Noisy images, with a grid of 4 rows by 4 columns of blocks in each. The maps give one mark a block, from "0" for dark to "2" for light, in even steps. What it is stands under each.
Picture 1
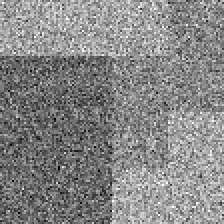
2 2 2 1
0 0 1 1
0 0 1 2
0 0 2 2
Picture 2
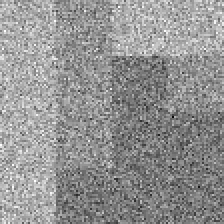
2 1 2 2
2 1 0 1
2 1 0 0
2 0 0 0
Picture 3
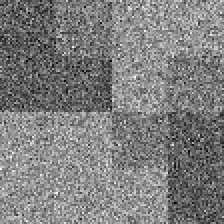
0 1 2 2
0 0 2 1
2 2 1 0
2 2 2 0
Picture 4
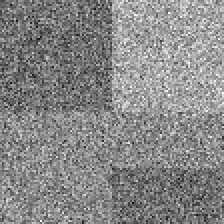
0 0 2 2
0 0 2 2
1 1 1 1
1 1 0 0
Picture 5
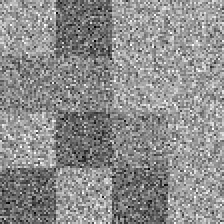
2 0 2 2
1 1 2 2
2 0 1 2
0 2 0 2
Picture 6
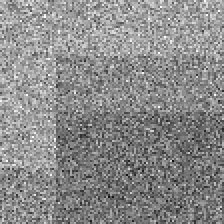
2 2 2 2
2 1 1 1
2 0 0 0
1 0 0 0
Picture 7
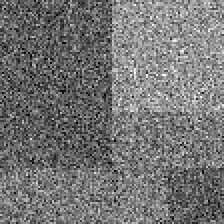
0 0 2 2
0 0 2 2
0 0 1 1
1 1 1 0
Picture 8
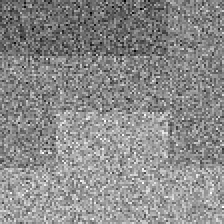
0 0 0 1
1 1 1 1
1 2 2 1
2 2 2 2
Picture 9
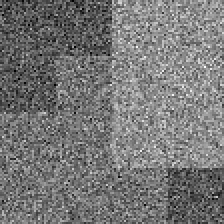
0 0 2 2
0 1 2 2
1 1 2 2
1 1 1 0
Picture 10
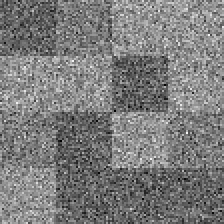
0 1 2 2
2 2 0 2
1 0 2 1
2 0 0 0
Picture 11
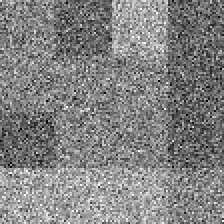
1 0 2 0
1 1 1 0
0 1 1 0
2 2 2 1
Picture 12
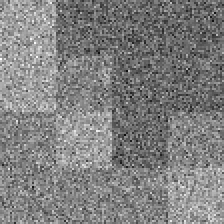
2 0 0 0
2 1 0 0
1 2 0 1
1 1 1 2
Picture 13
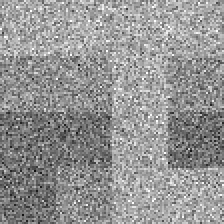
2 2 2 2
1 1 2 1
0 0 2 0
0 1 2 2
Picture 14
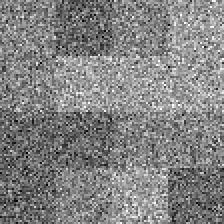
1 0 1 2
1 2 2 2
0 0 1 1
0 1 2 0
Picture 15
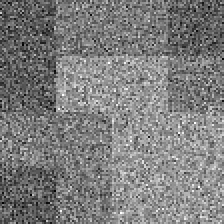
0 1 1 0
0 2 2 1
1 1 2 2
0 1 2 2
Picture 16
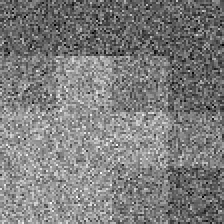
0 0 0 0
1 2 1 0
2 2 2 1
2 2 1 0
